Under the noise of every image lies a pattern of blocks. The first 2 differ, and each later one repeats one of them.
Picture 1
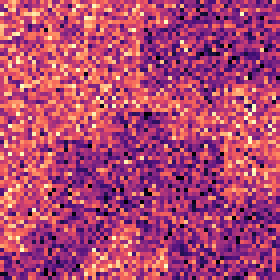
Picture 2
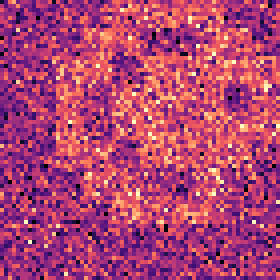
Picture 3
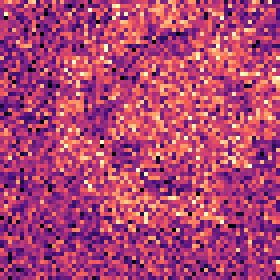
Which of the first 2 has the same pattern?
2
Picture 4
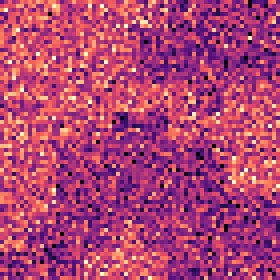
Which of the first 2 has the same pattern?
1
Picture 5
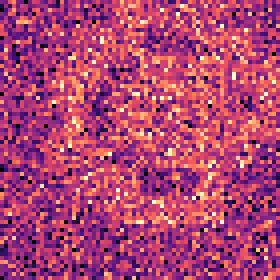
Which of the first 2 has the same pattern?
2
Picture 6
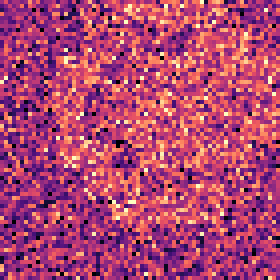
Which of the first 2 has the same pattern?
2
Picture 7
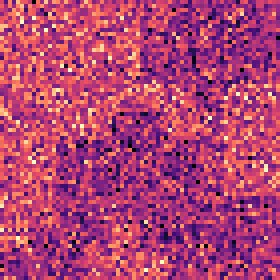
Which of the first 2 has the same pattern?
1
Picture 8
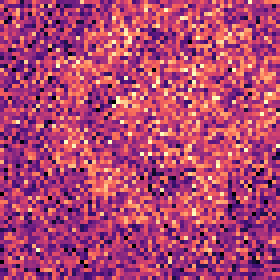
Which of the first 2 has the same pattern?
2
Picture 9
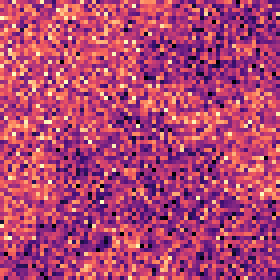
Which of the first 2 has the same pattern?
1
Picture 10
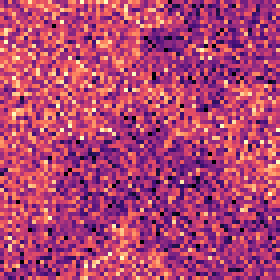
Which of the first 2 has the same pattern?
1
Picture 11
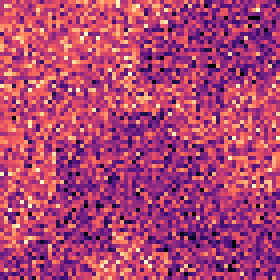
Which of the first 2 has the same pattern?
1
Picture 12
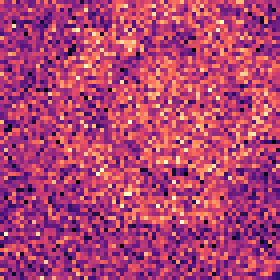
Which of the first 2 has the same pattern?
2
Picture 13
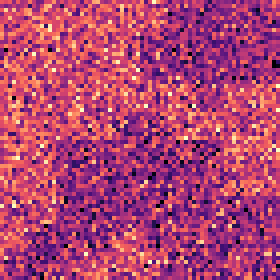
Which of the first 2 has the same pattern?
1
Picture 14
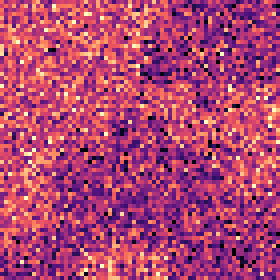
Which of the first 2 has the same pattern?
1
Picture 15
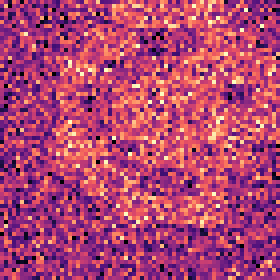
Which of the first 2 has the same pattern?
2
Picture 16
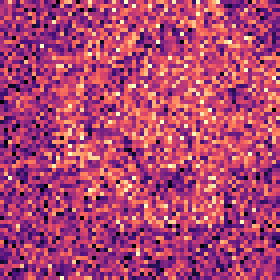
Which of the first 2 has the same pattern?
2
